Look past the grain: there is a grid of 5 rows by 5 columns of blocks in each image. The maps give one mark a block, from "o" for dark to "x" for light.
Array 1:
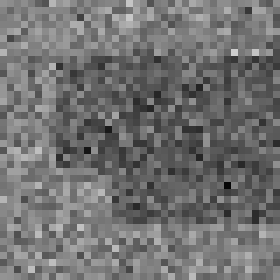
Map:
xxxxx
xoooo
xoooo
xxooo
xxxxx
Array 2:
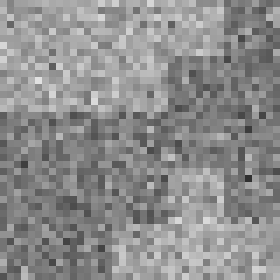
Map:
xxxxo
xxxoo
ooooo
oooxo
ooxxx
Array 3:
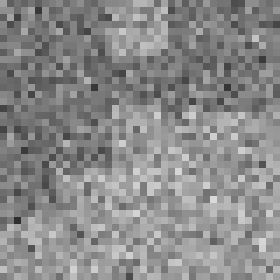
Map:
ooxoo
ooooo
ooxxx
oxxxx
xxxxx
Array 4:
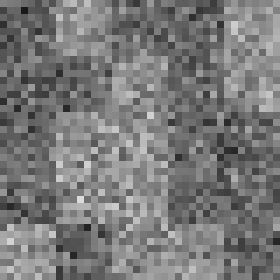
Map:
oxoox
ooxox
oxxoo
oxxoo
xoxxo
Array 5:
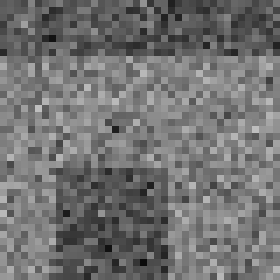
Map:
ooooo
xxxxx
xxxxx
xooxx
xooxx
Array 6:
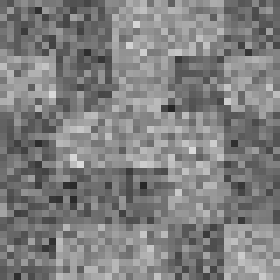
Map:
ooxxo
xoxox
oxxxo
oooxo
oxxox
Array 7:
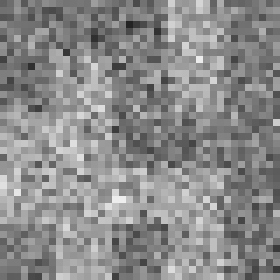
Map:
oooxo
oxoxo
xxooo
xxxxo
oxoxo
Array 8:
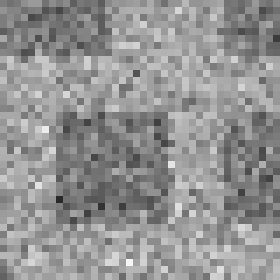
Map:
ooxxo
xxxxx
xooxo
xooxo
xxxxx
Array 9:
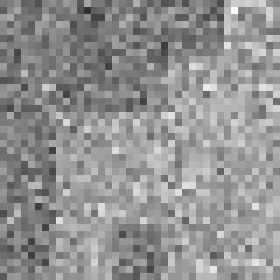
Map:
oooox
oooxx
oxxxx
oxxxx
oxoxx
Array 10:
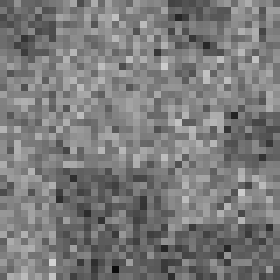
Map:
oxxox
xxxxx
xxxxo
xooxx
xoooo
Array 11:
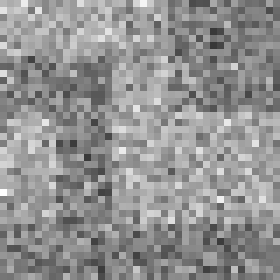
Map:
xxxoo
ooxoo
xoxxx
xoxxx
ooooo
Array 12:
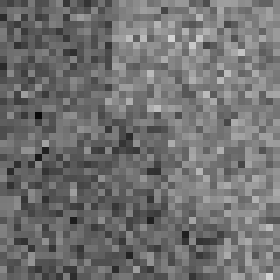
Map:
ooxxx
ooxxx
oooxx
oooxx
oooox
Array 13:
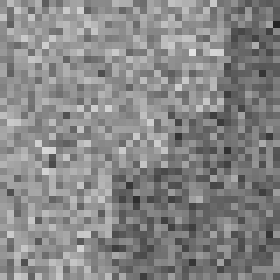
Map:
xxxxo
xxxxo
xxxoo
xxooo
xxooo
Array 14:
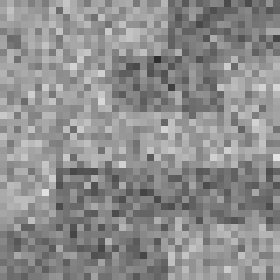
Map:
xxxoo
xxoox
xxxxx
xoooo
oooxx
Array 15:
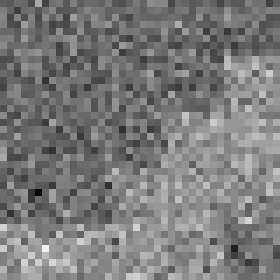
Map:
ooooo
oooox
oooxx
ooxxx
xxxxo
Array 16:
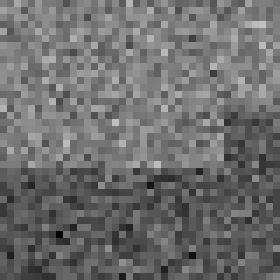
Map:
xxxxx
xxxxx
xxxxo
ooooo
ooooo
